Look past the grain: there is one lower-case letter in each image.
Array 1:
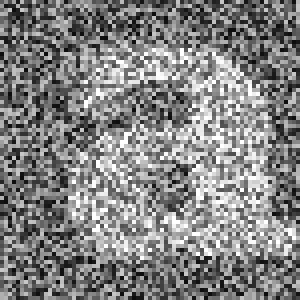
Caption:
light a
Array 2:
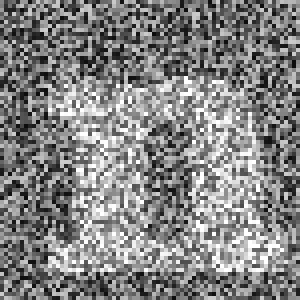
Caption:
light n
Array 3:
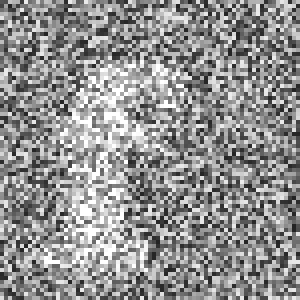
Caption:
light f
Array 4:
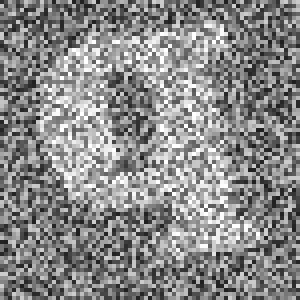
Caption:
light q
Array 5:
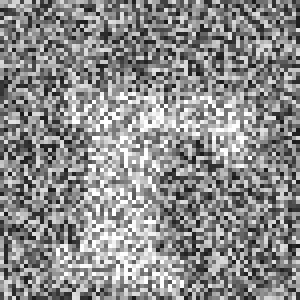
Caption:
light r
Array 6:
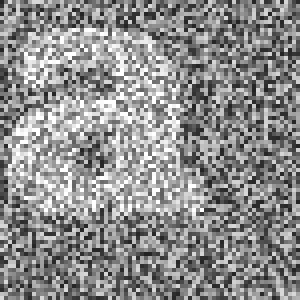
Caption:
light a
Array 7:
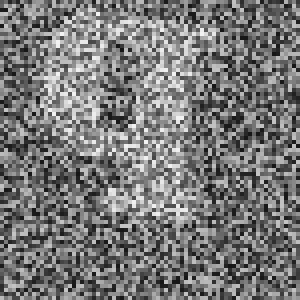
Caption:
light q
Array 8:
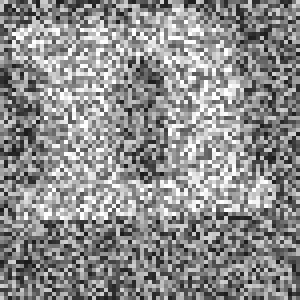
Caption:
light n
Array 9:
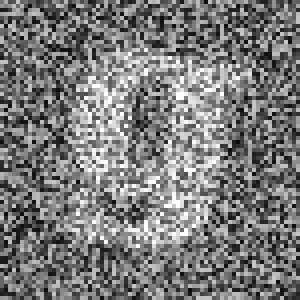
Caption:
light g
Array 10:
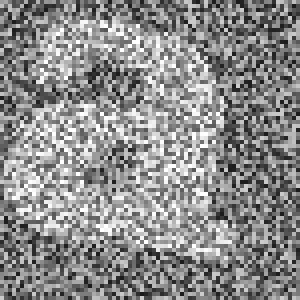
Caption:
light a
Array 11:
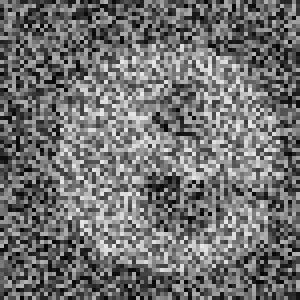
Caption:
light e
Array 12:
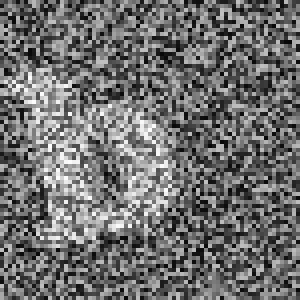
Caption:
light b
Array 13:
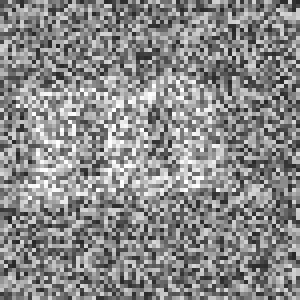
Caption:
light m
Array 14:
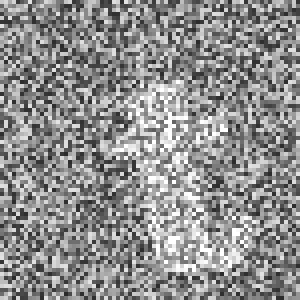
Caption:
light t
